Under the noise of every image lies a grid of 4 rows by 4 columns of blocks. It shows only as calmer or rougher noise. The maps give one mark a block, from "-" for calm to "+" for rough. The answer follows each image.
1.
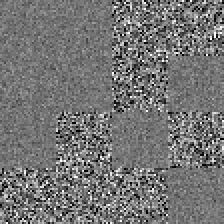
--++
--+-
-+-+
+++-
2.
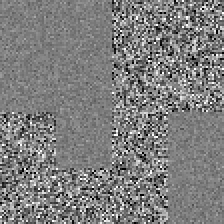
--++
--++
+-+-
+++-
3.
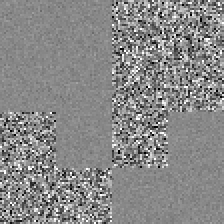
--++
--++
+-+-
++--
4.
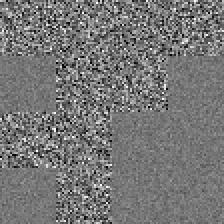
++++
-++-
++--
-+--
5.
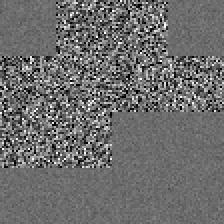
-++-
++++
++--
----
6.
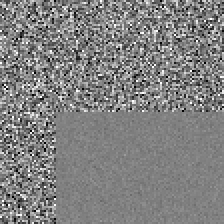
++++
++++
+---
+---
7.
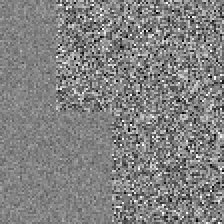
-+++
-+++
--++
--++
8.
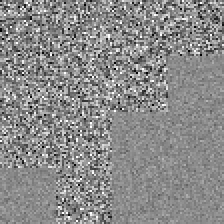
++++
+++-
++--
-+--
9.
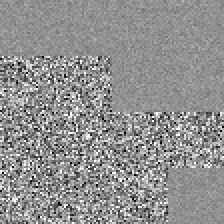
----
++--
++++
+++-
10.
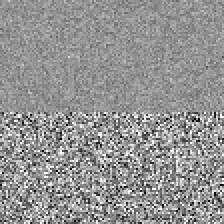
----
----
++++
++++
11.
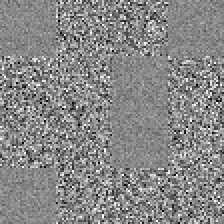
-++-
++-+
++-+
-+++
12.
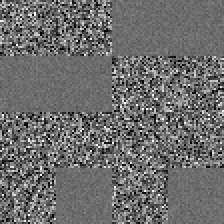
++--
--++
++++
+-+-
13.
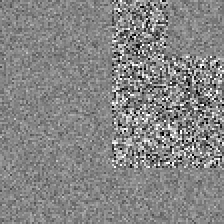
--+-
--++
--++
----
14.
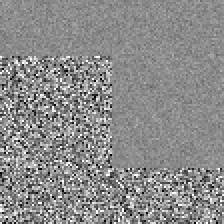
----
++--
++--
++++
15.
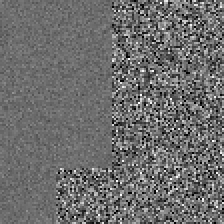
--++
--++
--++
-+++
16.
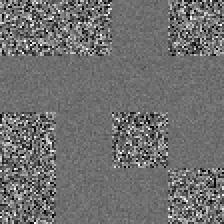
++-+
----
+-+-
+--+
